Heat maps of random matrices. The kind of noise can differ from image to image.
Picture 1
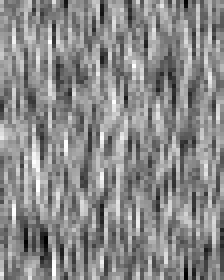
streaked along the columns
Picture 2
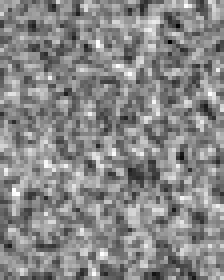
blotchy
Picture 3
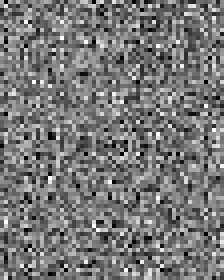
low rank plus noise
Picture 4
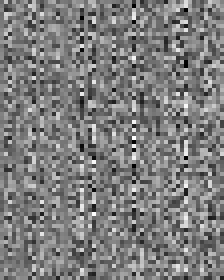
columns of uneven size
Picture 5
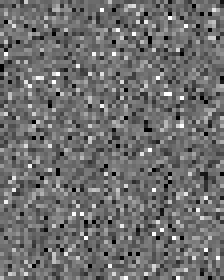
heavy tails
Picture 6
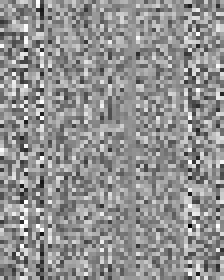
columns of uneven size
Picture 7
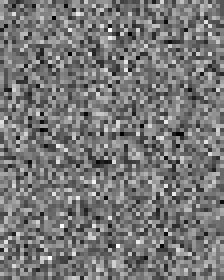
independent entries
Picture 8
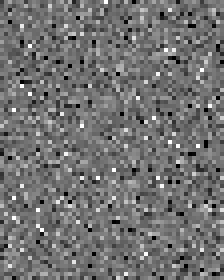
heavy tails
